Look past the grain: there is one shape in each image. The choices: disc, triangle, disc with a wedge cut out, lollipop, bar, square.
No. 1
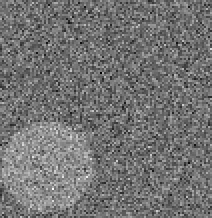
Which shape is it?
disc
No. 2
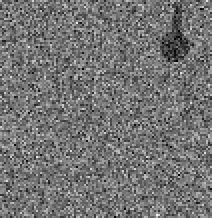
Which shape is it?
lollipop
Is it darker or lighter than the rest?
darker
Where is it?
top right
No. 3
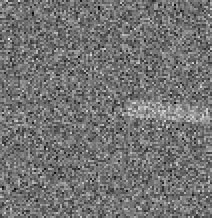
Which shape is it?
bar
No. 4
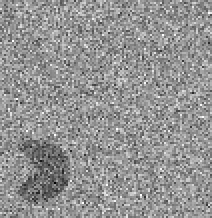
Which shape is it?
disc with a wedge cut out
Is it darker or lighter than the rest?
darker
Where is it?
bottom left
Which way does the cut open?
left
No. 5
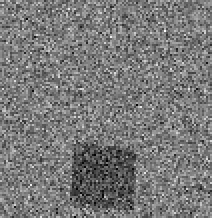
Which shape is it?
square
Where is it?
bottom middle
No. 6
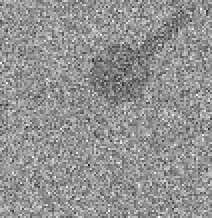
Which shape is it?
lollipop
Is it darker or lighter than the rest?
darker
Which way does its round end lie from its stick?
down and left
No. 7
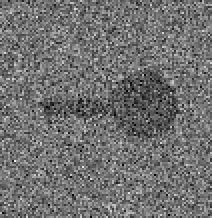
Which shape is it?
lollipop
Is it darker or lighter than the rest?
darker
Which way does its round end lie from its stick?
right
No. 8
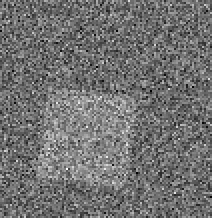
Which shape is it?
square
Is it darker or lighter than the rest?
lighter
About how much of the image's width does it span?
half
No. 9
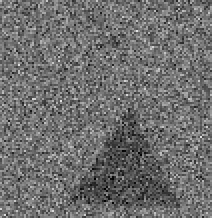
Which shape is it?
triangle
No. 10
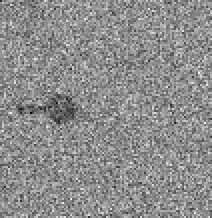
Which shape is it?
lollipop
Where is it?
middle left
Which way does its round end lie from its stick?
right
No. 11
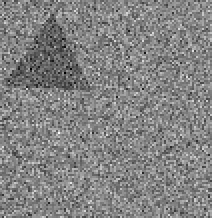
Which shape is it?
triangle
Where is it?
top left
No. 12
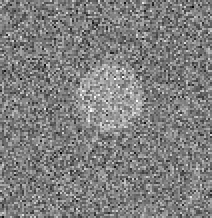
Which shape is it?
disc
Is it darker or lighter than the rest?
lighter
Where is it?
centre
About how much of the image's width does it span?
a third
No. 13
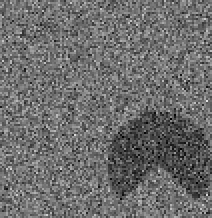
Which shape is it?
disc with a wedge cut out
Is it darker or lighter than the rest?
darker
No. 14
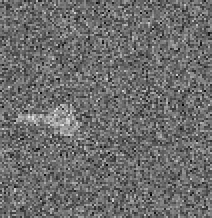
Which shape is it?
lollipop
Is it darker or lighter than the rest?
lighter
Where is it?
middle left
